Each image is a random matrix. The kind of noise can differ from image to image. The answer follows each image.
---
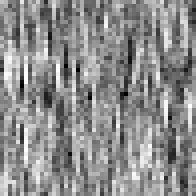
streaked along the columns
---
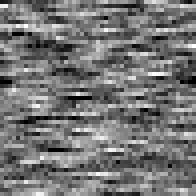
streaked along the rows
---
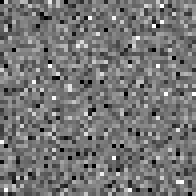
heavy tails
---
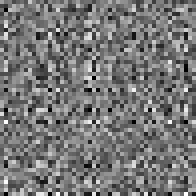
low rank plus noise
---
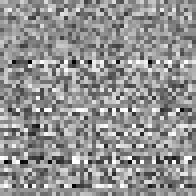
rows of uneven size
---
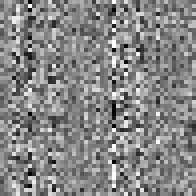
columns of uneven size
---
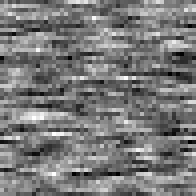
streaked along the rows
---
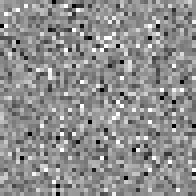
heavy tails
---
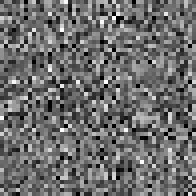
low rank plus noise
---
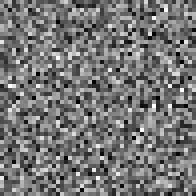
independent entries
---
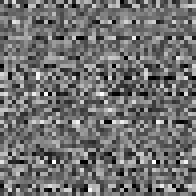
rows of uneven size
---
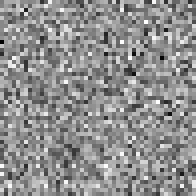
low rank plus noise
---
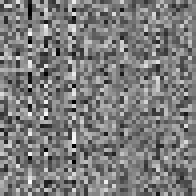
columns of uneven size
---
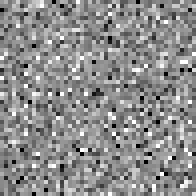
heavy tails
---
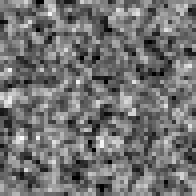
blotchy
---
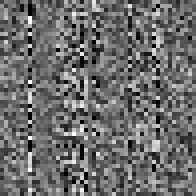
columns of uneven size
